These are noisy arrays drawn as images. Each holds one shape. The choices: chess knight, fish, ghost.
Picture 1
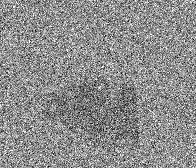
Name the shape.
chess knight
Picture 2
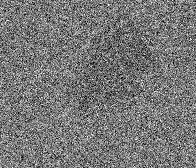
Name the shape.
chess knight
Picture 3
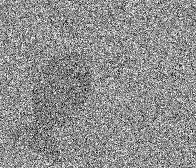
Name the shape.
fish
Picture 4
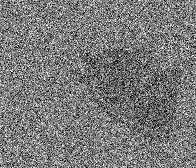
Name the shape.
chess knight
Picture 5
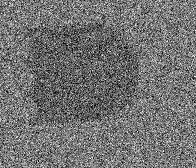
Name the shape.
ghost
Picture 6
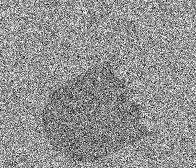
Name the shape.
ghost
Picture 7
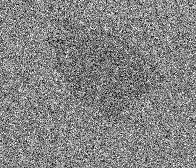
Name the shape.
chess knight
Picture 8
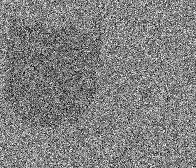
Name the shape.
ghost
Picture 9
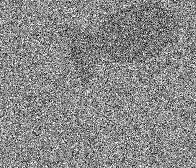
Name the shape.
fish
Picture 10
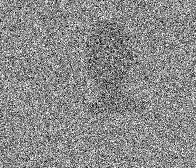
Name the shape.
fish
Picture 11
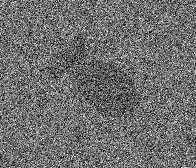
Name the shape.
fish
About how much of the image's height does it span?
half
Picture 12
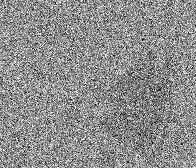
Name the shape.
chess knight
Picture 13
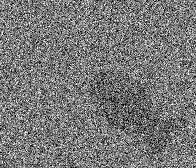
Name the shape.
fish
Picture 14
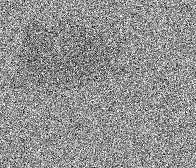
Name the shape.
chess knight
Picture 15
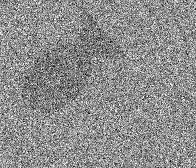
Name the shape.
fish
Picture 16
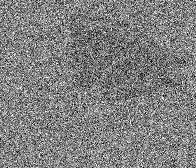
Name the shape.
chess knight
